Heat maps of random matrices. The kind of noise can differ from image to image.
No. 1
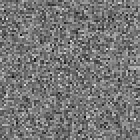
independent entries
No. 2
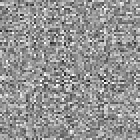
low rank plus noise
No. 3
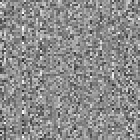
columns of uneven size
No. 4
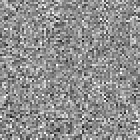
low rank plus noise
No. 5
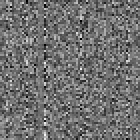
columns of uneven size
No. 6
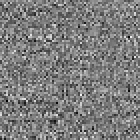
low rank plus noise
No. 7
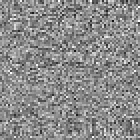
low rank plus noise
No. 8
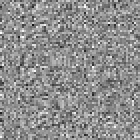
low rank plus noise
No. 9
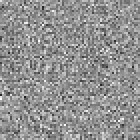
low rank plus noise
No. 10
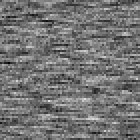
streaked along the rows
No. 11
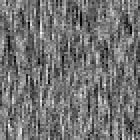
streaked along the columns
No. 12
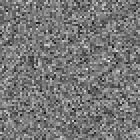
independent entries
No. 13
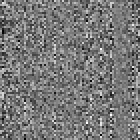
columns of uneven size
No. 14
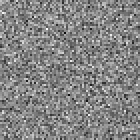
independent entries
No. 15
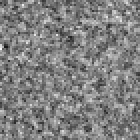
blotchy
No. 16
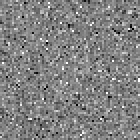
heavy tails
